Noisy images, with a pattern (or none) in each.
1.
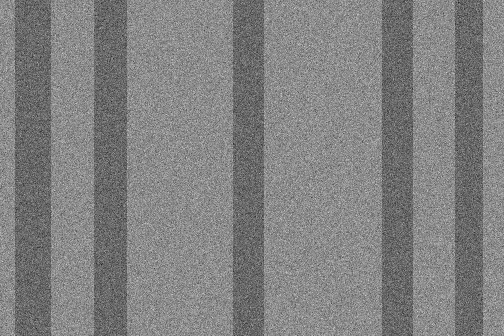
bands of columns
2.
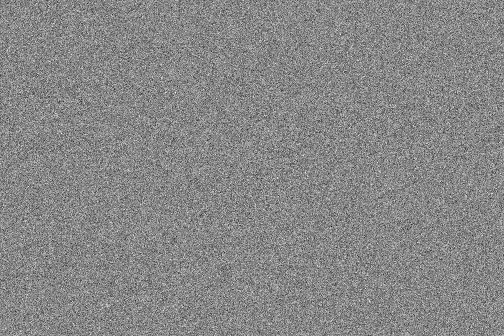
only noise
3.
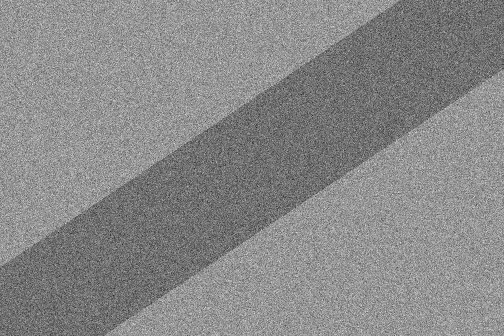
a diagonal band
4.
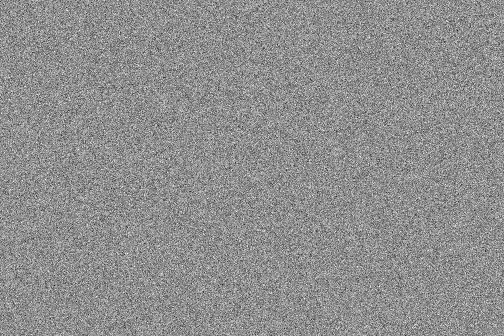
only noise
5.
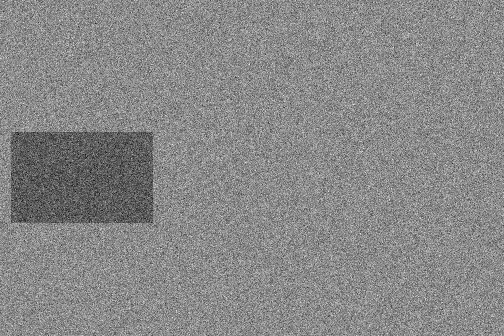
one block
